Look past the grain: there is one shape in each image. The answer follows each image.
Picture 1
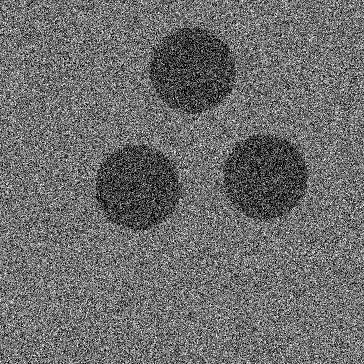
three dots
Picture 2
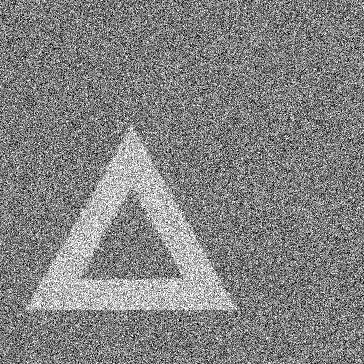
triangle frame
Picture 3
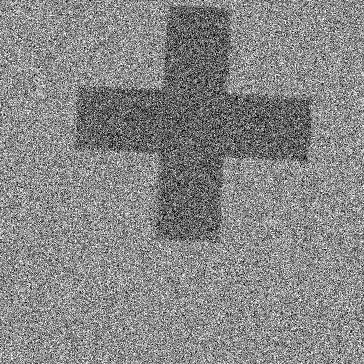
cross
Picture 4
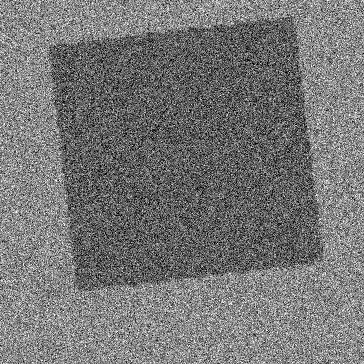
square
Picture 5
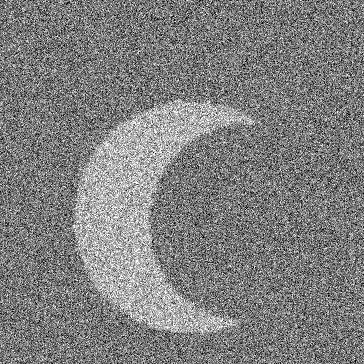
crescent
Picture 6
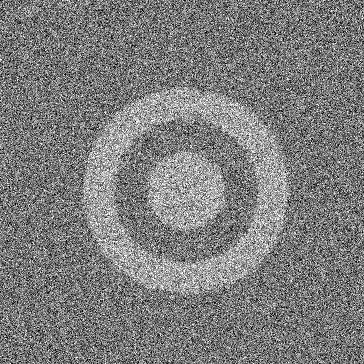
bullseye
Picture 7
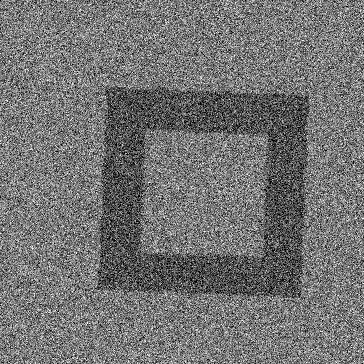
square frame
